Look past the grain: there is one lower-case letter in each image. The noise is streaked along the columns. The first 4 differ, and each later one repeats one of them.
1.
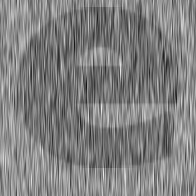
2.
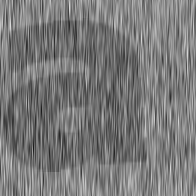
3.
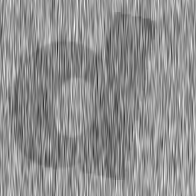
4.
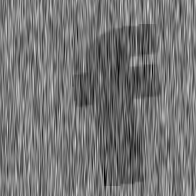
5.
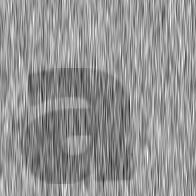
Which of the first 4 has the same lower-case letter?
2
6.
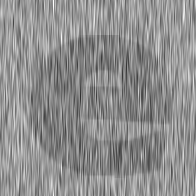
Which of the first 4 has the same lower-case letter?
1
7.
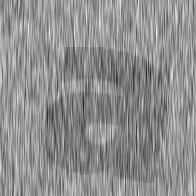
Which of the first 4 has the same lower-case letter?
2
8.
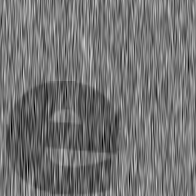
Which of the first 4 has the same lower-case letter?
1
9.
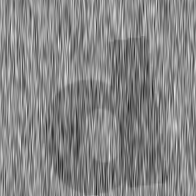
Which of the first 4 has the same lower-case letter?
3
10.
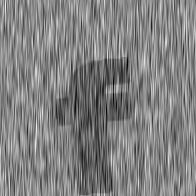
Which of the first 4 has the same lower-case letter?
4
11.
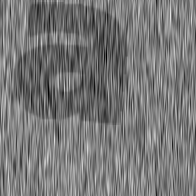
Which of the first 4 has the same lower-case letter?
2
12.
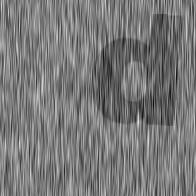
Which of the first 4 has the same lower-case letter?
3
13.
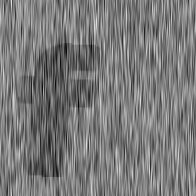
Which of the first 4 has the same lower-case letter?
4
